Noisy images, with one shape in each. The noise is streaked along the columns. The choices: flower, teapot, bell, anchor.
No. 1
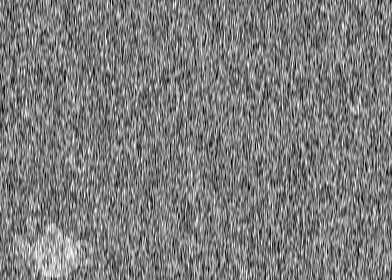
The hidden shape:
teapot
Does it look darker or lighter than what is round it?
lighter
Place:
bottom left
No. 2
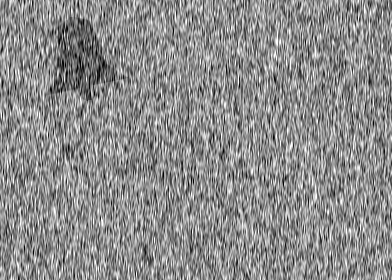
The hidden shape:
bell
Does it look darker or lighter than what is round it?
darker
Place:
top left
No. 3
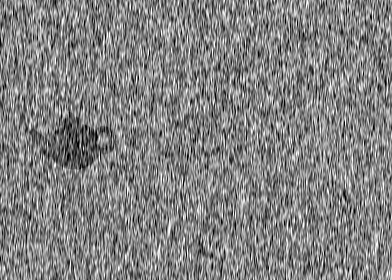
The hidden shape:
teapot
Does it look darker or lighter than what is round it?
darker
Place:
middle left
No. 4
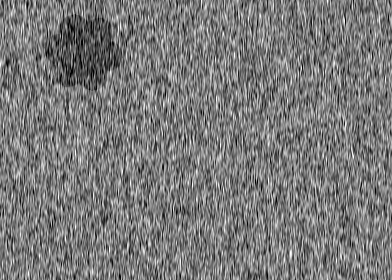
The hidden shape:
flower
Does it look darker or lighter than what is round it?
darker
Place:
top left
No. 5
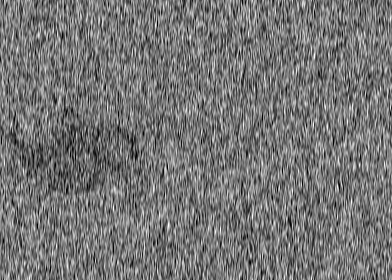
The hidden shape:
teapot
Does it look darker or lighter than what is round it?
darker
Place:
middle left
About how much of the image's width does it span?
a third
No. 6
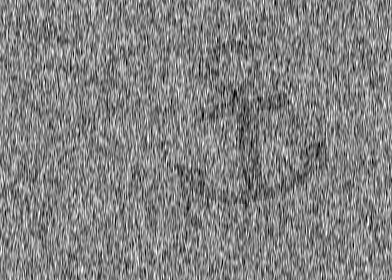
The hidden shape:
anchor
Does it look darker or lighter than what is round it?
darker
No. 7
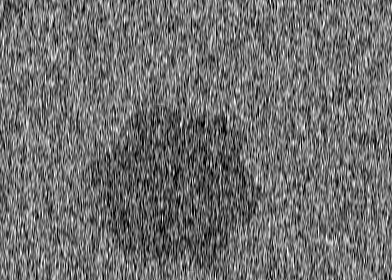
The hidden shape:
flower
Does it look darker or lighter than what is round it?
darker
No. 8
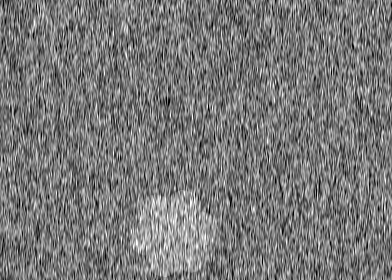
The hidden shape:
flower
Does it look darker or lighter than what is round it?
lighter
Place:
bottom middle
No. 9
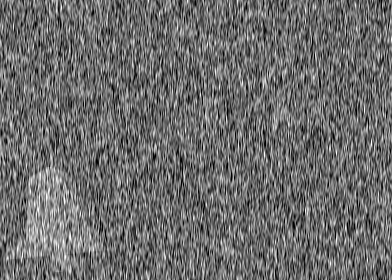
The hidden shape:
bell
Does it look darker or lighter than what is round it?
lighter
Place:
bottom left
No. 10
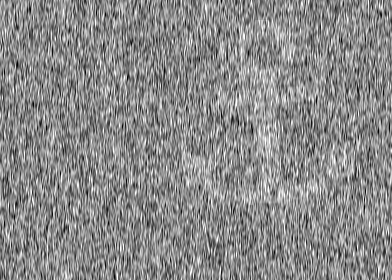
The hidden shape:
anchor
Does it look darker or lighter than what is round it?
lighter
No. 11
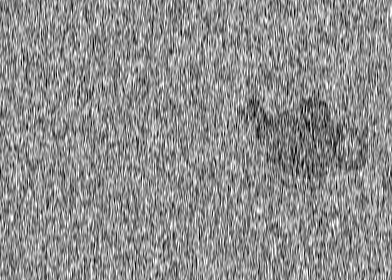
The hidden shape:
teapot
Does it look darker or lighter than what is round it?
darker
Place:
middle right
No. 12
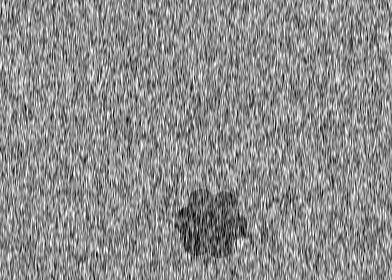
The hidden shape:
flower
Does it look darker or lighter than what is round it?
darker
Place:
bottom middle
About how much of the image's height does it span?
a quarter
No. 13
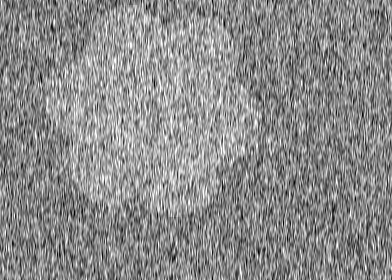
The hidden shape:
flower
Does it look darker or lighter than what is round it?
lighter
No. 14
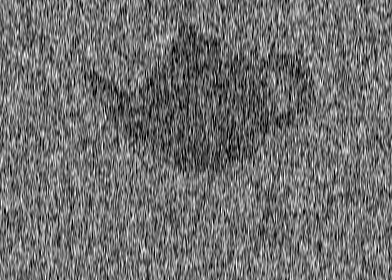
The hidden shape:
teapot
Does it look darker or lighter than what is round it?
darker
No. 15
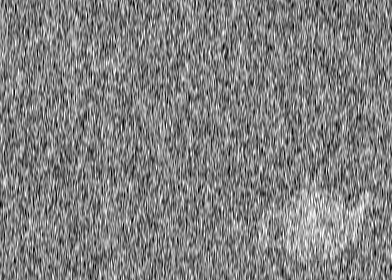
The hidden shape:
teapot
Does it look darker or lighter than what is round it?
lighter
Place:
bottom right
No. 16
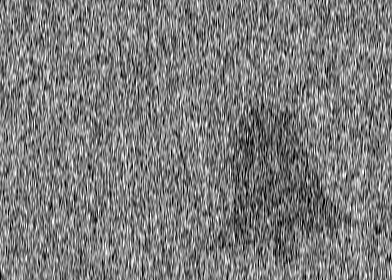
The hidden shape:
bell
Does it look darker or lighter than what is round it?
darker
